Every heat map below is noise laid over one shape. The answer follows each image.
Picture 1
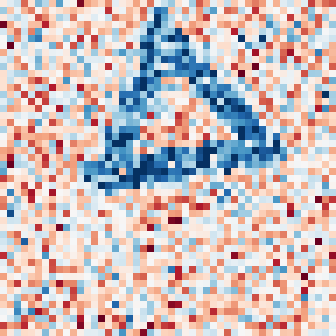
triangle frame
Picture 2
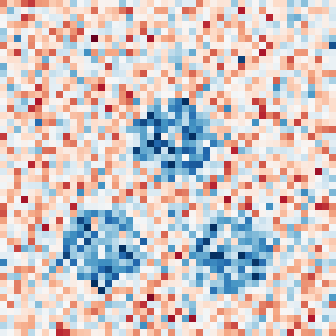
three dots
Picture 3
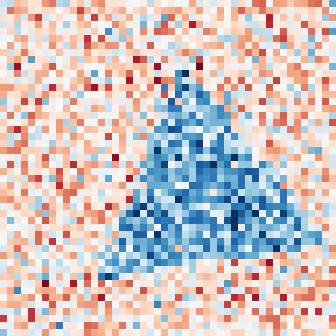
triangle
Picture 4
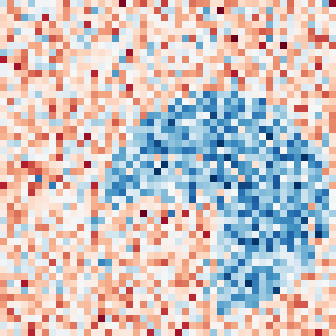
disc with a wedge cut out
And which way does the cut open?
down and left
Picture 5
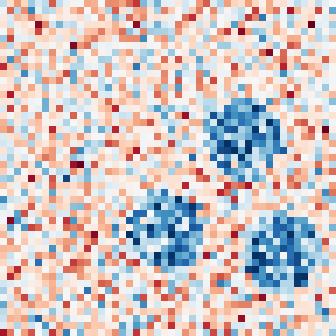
three dots
